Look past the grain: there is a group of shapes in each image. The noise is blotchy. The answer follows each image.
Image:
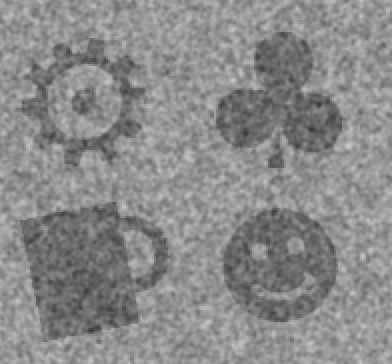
top left: gear; top right: club; bottom left: cup; bottom right: smiling face
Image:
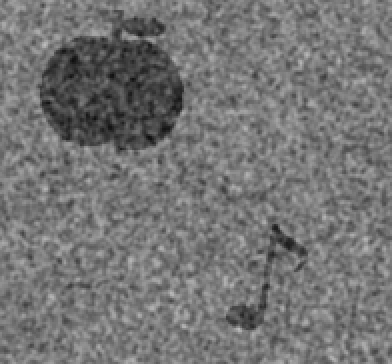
top left: apple; bottom right: musical note
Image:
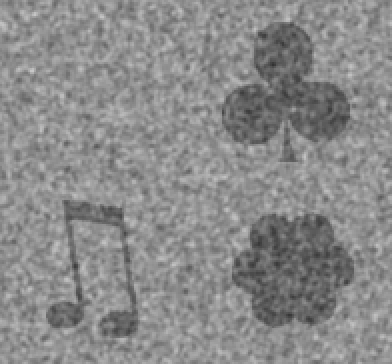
top right: club; bottom left: pair of musical notes; bottom right: flower
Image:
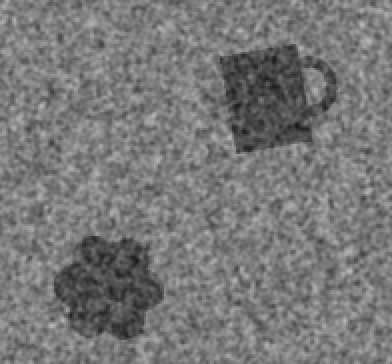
top right: cup; bottom left: flower
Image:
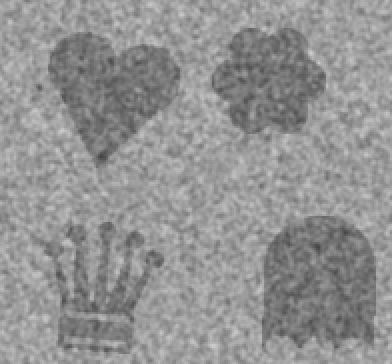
top left: heart; top right: flower; bottom left: chess queen; bottom right: ghost
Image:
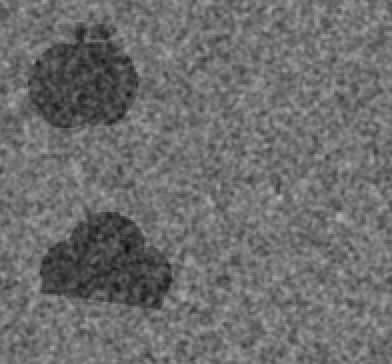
top left: apple; bottom left: cloud
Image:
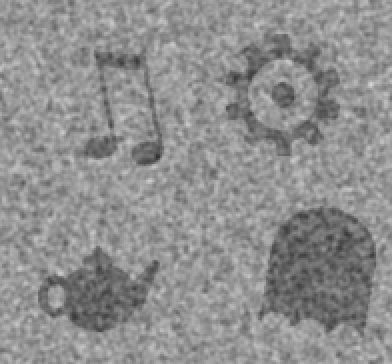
top left: pair of musical notes; top right: gear; bottom left: teapot; bottom right: ghost
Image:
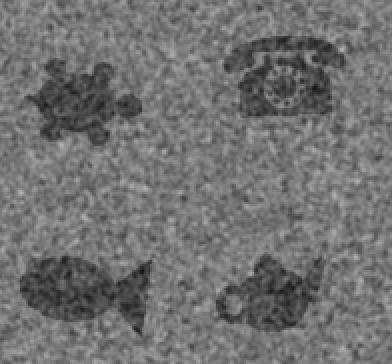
top left: turtle; top right: telephone; bottom left: fish; bottom right: teapot
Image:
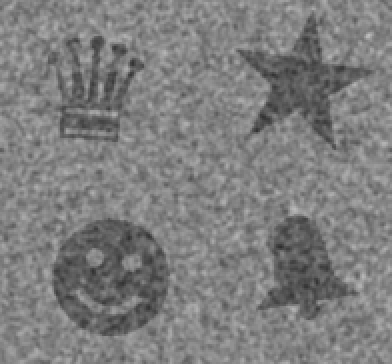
top left: chess queen; top right: star; bottom left: smiling face; bottom right: bell
